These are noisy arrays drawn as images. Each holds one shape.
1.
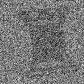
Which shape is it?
chess rook
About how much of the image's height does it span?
nearly all
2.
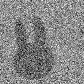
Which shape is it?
rabbit's head
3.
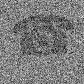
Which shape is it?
telephone
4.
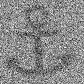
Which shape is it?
anchor
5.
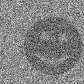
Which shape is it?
smiling face
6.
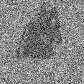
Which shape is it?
chess knight
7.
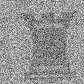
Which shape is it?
chess rook
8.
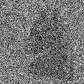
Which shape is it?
chess knight
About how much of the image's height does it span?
nearly all
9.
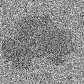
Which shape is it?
car
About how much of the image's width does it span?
nearly all
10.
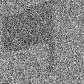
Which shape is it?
flag
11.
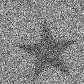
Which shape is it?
star
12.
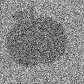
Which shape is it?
apple
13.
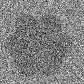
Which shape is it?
flower
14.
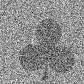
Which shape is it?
club
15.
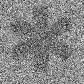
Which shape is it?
asterisk
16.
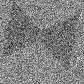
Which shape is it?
bow tie
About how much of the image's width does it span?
nearly all
